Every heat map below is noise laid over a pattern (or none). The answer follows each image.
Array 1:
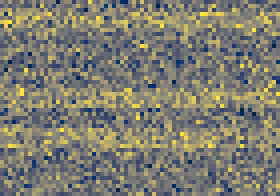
bands of rows
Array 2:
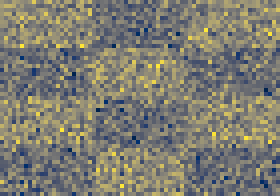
a checkerboard
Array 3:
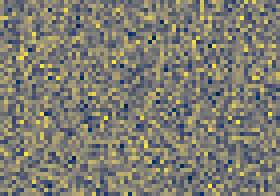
only noise
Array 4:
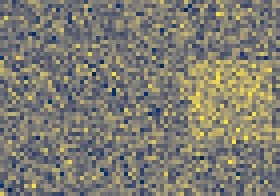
one block
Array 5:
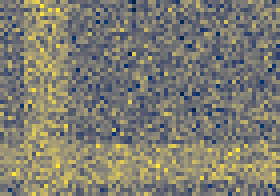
bands of rows crossing bands of columns
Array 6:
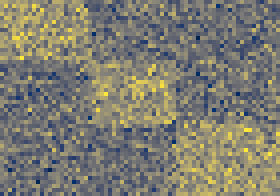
blocks along the diagonal
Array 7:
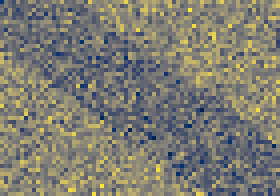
a diagonal band
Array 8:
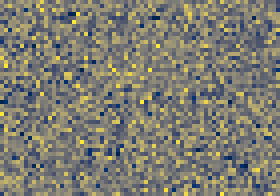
only noise
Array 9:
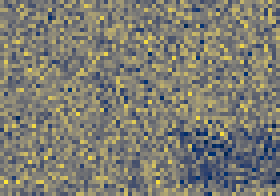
one block
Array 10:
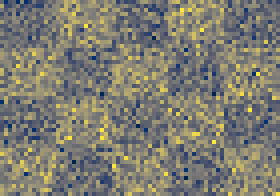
a checkerboard
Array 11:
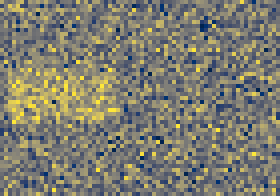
one block
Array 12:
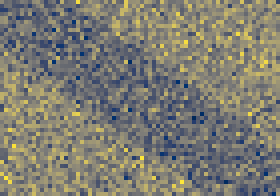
a diagonal band
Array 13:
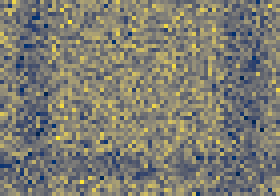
bands of rows crossing bands of columns
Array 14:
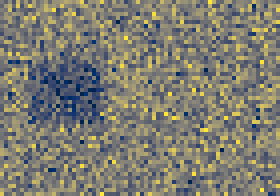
one block
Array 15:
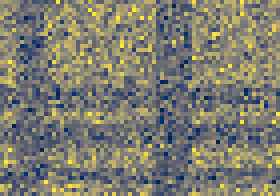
bands of rows crossing bands of columns
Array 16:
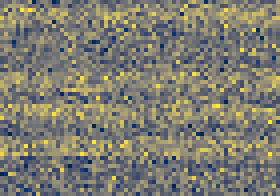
bands of rows
